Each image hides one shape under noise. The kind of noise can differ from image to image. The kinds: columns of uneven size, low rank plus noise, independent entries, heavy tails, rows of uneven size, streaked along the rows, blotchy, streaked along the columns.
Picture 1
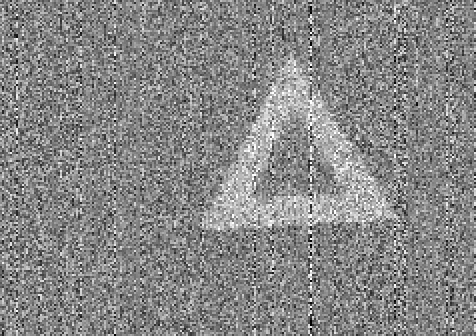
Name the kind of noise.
columns of uneven size
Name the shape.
triangle frame
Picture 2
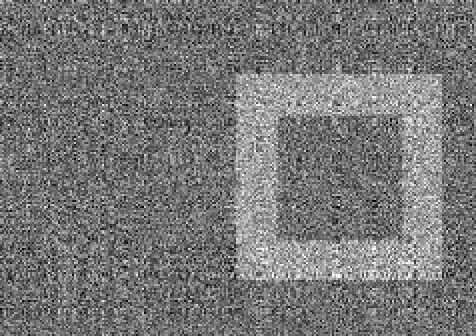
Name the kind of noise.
low rank plus noise
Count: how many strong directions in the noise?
two
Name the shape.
square frame
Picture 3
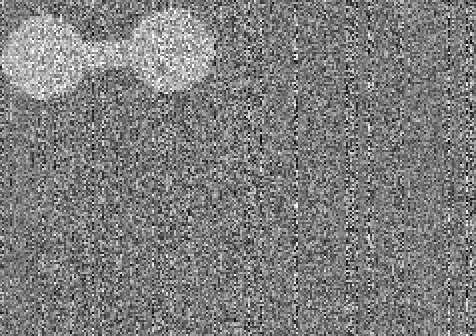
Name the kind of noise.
columns of uneven size
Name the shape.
dumbbell
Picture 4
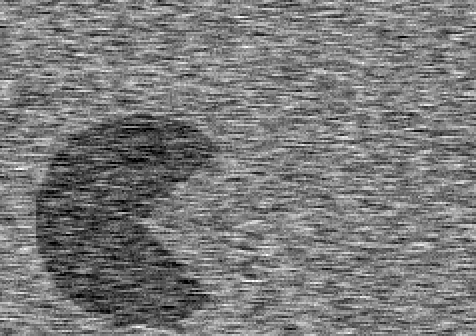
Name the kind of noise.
streaked along the rows
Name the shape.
disc with a wedge cut out
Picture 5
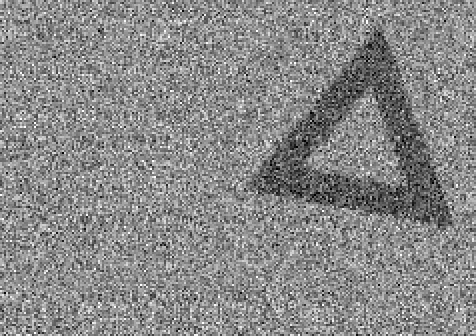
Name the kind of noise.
low rank plus noise
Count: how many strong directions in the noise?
five to eight
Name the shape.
triangle frame
